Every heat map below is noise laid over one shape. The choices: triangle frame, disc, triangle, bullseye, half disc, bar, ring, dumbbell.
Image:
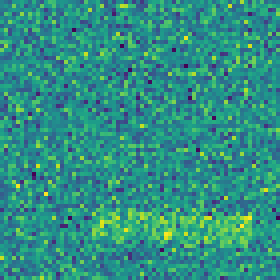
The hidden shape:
bar
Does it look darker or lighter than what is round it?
lighter
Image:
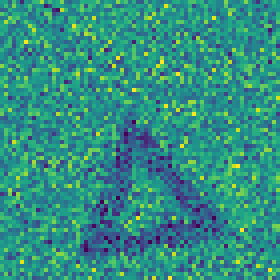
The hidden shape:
triangle frame
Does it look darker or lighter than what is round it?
darker
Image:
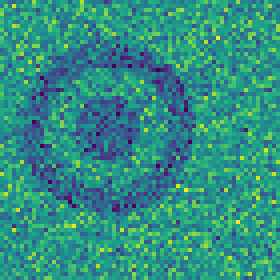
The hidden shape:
bullseye
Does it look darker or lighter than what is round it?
darker
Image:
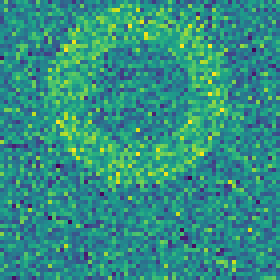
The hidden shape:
ring
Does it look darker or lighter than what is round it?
lighter
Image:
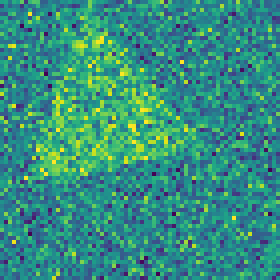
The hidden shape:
triangle
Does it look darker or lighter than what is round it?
lighter
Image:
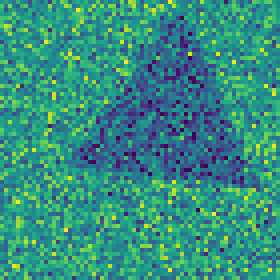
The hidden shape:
triangle
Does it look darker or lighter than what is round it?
darker
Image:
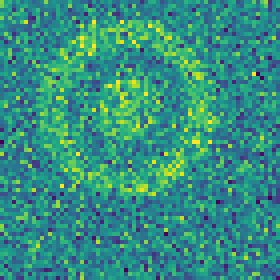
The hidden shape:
bullseye
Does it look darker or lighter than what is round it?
lighter
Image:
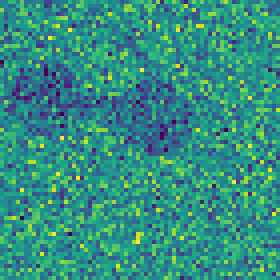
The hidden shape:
dumbbell
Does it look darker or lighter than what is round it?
darker
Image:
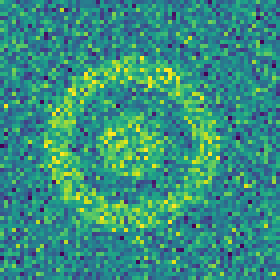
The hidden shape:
bullseye
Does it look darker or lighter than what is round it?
lighter
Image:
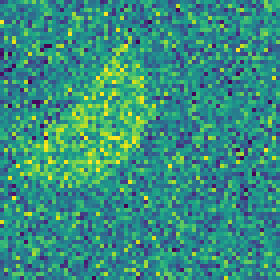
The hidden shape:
half disc
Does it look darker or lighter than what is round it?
lighter
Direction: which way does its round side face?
down and right
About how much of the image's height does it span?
half
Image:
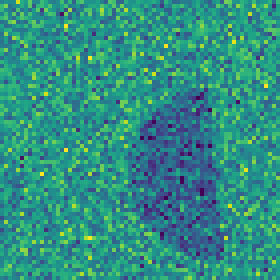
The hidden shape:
half disc
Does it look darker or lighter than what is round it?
darker
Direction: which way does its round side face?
left
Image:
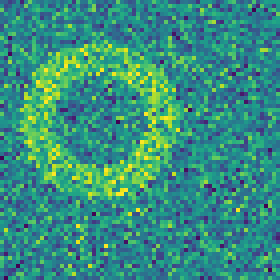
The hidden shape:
ring
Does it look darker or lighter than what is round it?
lighter
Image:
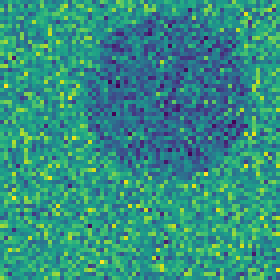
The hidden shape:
disc
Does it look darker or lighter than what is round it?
darker
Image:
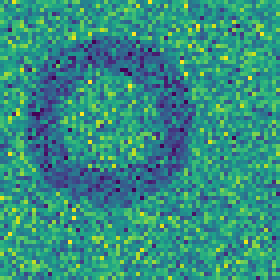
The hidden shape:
ring
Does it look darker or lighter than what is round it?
darker
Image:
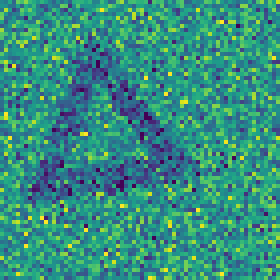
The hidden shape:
triangle frame
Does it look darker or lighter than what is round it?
darker
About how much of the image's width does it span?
two thirds
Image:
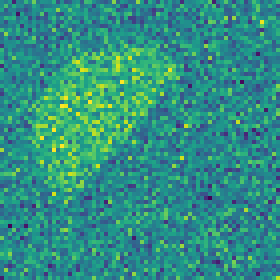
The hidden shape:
half disc
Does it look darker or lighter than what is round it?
lighter
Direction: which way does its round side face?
up and left
